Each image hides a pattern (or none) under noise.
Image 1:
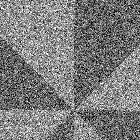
spokes from one point
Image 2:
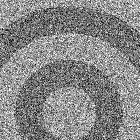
rings round one point
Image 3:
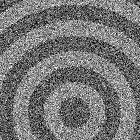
rings round one point
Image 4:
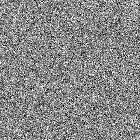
only noise
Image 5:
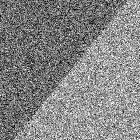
a sharp edge
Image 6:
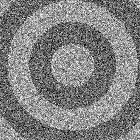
rings round one point
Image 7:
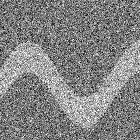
a wavy band
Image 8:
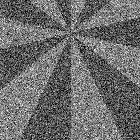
spokes from one point
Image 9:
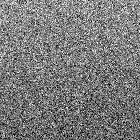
a smooth slope
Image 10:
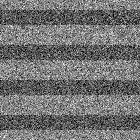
horizontal stripes
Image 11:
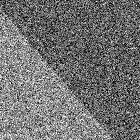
a sharp edge
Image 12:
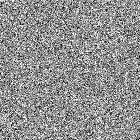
only noise
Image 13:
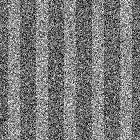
vertical stripes
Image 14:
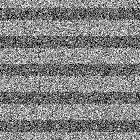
horizontal stripes
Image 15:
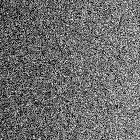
a smooth slope
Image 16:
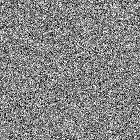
only noise
